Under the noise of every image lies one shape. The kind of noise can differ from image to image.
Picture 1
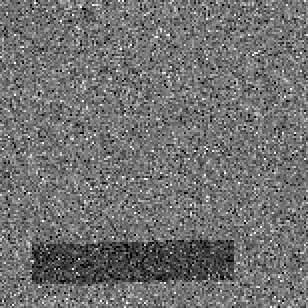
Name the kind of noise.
heavy tails
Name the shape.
bar
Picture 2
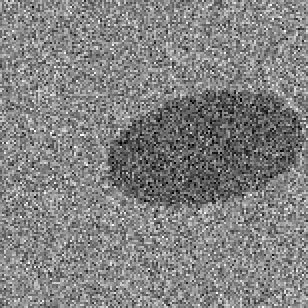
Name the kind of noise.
independent entries
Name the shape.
ellipse
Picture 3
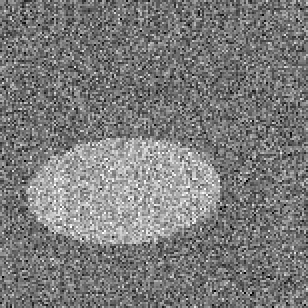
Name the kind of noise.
low rank plus noise
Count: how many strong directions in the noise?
one
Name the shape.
ellipse
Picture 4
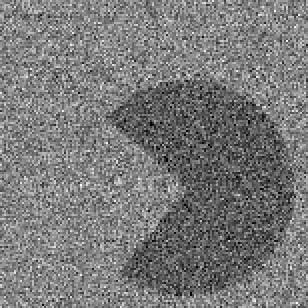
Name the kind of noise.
low rank plus noise
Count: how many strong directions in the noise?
two
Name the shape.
disc with a wedge cut out
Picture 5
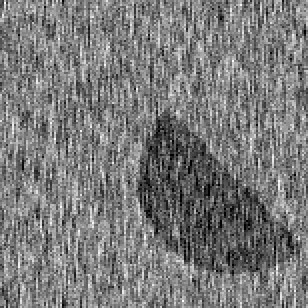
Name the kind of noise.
streaked along the columns
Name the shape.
half disc
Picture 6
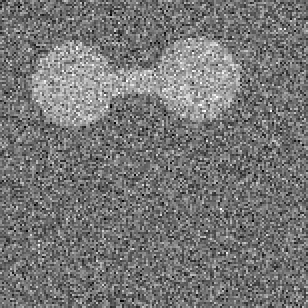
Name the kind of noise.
independent entries
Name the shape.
dumbbell
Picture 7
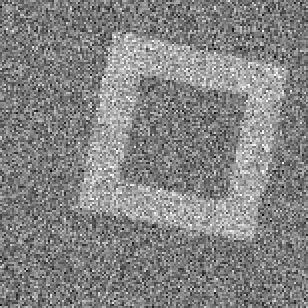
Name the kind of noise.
low rank plus noise
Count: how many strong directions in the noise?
one
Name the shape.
square frame
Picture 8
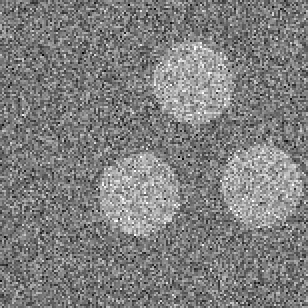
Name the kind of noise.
independent entries
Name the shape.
three dots
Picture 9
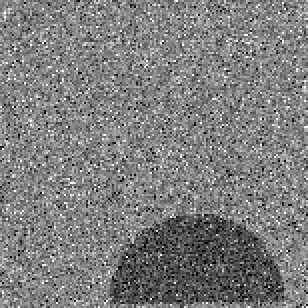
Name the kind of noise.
heavy tails
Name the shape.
half disc
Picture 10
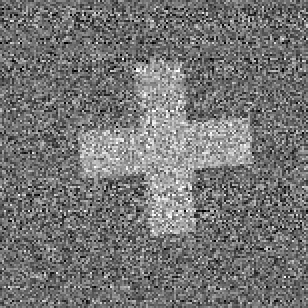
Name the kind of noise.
rows of uneven size
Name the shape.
cross
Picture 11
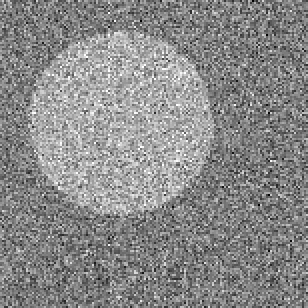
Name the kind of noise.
low rank plus noise
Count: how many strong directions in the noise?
five to eight
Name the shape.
disc
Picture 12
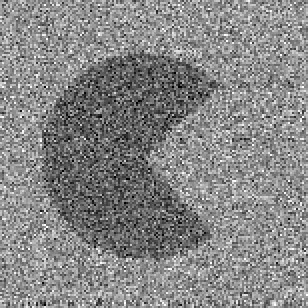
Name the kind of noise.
low rank plus noise
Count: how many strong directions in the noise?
two
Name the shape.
disc with a wedge cut out
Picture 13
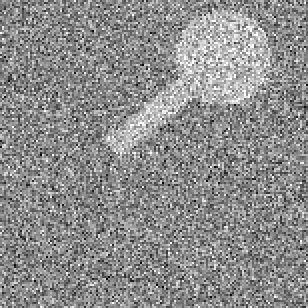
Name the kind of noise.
independent entries
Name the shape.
lollipop
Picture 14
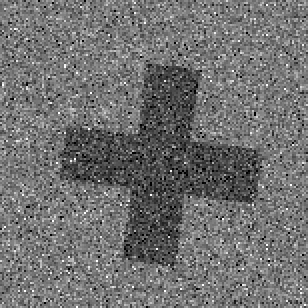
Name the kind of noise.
heavy tails
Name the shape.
cross
